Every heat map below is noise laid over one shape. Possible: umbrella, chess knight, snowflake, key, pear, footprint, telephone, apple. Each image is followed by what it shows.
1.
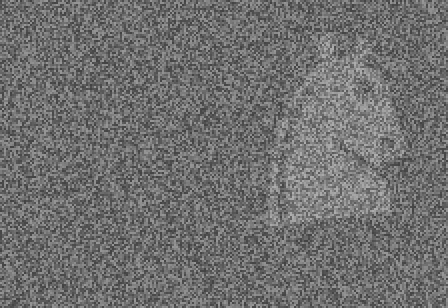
light chess knight
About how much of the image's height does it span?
two thirds
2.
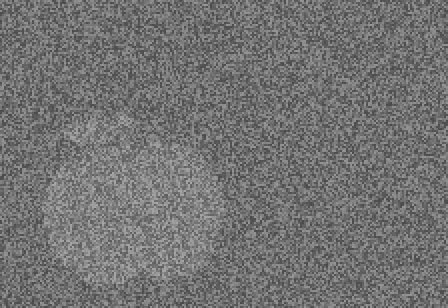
light apple
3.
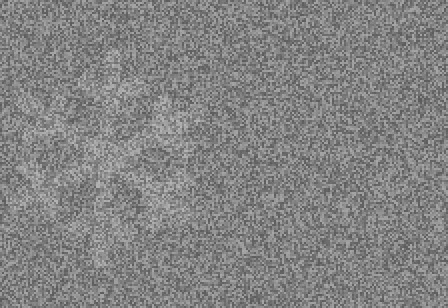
light snowflake
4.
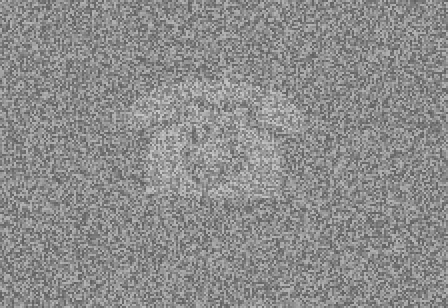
light telephone, centre
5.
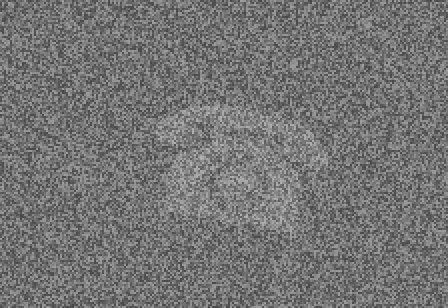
light telephone, centre
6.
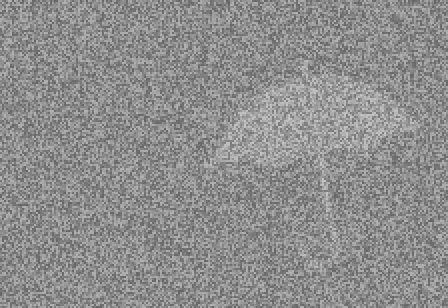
light umbrella
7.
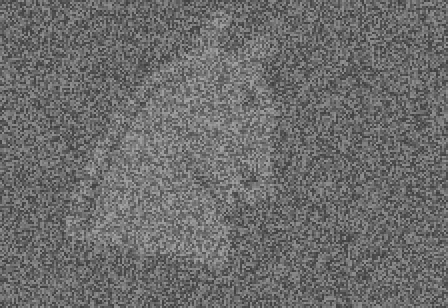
light chess knight
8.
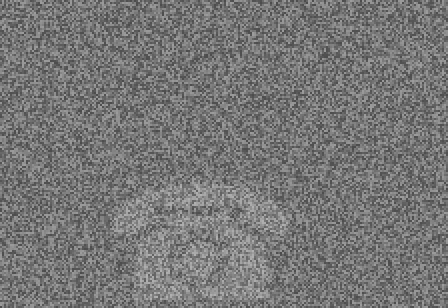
light telephone, bottom middle
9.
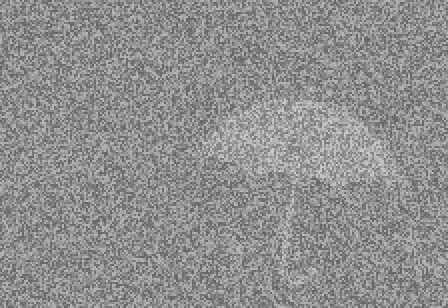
light umbrella
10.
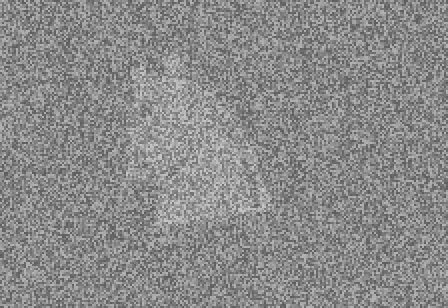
light chess knight
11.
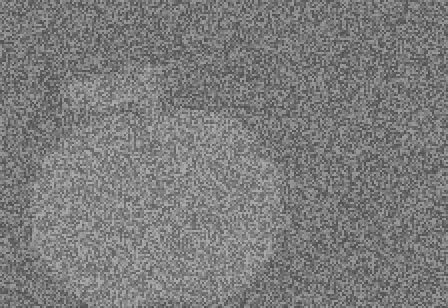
light apple
